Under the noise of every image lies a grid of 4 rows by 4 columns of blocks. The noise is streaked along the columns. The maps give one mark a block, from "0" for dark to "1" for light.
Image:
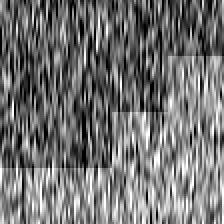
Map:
0 0 0 0
0 0 0 1
0 0 1 1
1 1 1 1
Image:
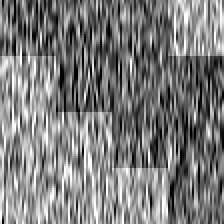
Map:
0 0 0 1
1 0 0 0
1 1 0 0
1 1 1 0
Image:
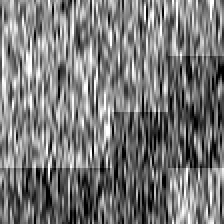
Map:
1 1 1 1
1 1 1 0
1 1 0 0
0 0 0 1
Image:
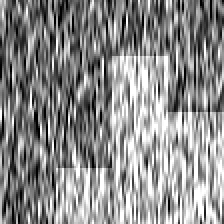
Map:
0 0 0 0
0 0 1 0
0 0 1 1
0 1 1 1
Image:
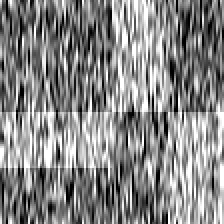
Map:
0 0 1 0
0 0 1 0
1 1 0 1
0 0 0 1
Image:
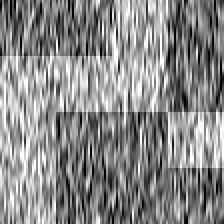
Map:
0 0 1 0
1 1 1 0
1 0 0 1
1 0 0 0
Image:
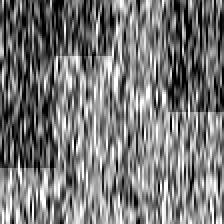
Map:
0 0 1 0
0 1 1 0
0 1 1 1
1 1 1 1
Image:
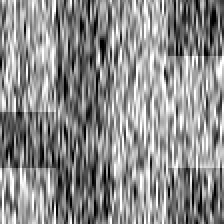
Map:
1 0 1 0
1 0 1 1
0 0 1 1
1 0 1 0
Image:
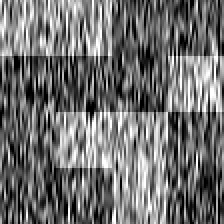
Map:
1 1 0 0
0 0 0 1
0 1 1 0
0 0 1 0
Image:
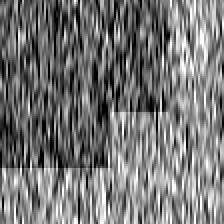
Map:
0 0 0 1
0 0 0 1
0 0 1 1
1 1 1 1
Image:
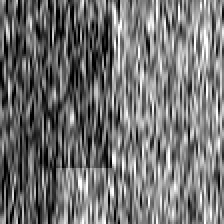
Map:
0 0 1 1
0 0 1 1
0 0 1 1
0 1 1 1
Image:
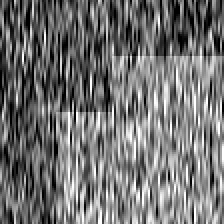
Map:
0 0 0 0
0 0 1 1
0 1 1 1
0 1 1 1
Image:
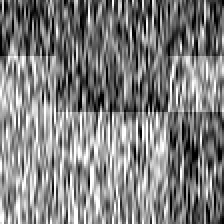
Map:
0 0 0 0
1 0 0 1
1 1 1 0
1 1 1 0
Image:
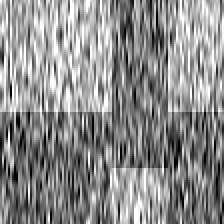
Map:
1 1 0 1
1 1 0 1
0 0 0 0
0 0 1 0
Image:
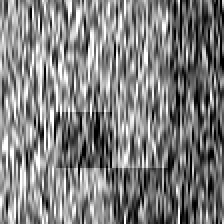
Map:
1 1 1 0
1 1 1 0
1 0 1 0
1 1 0 0
